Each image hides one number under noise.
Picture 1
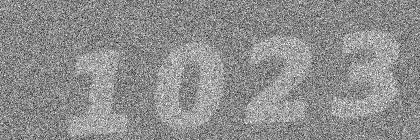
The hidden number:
1023
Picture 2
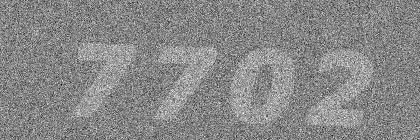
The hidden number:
7702
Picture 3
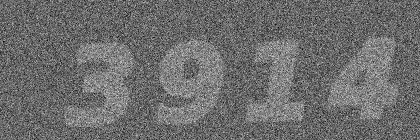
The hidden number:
3914
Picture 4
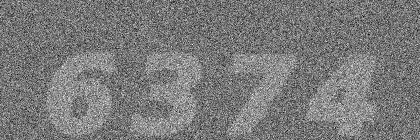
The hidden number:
6374
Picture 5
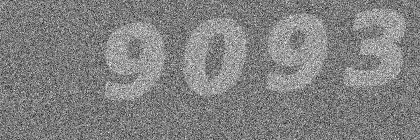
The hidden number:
9093
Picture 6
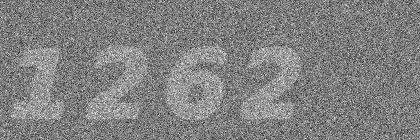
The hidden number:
1262
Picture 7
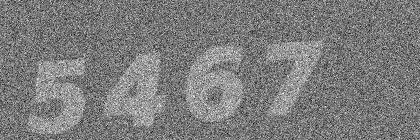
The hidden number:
5467
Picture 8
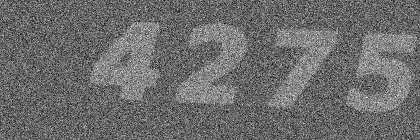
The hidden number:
4275
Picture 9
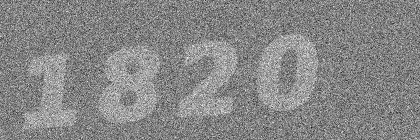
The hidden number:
1820
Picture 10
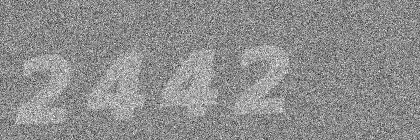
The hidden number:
2442
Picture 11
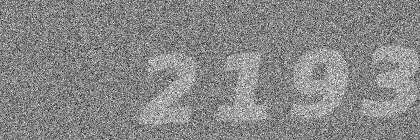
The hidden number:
2193
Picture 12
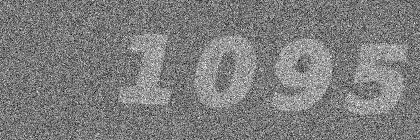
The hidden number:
1095
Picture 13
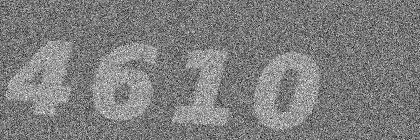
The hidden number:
4610
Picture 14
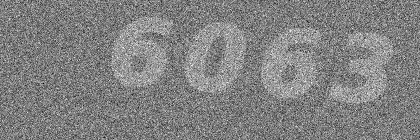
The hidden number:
6063
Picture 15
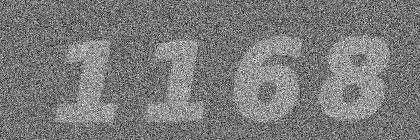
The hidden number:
1168
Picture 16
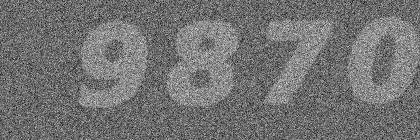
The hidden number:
9870
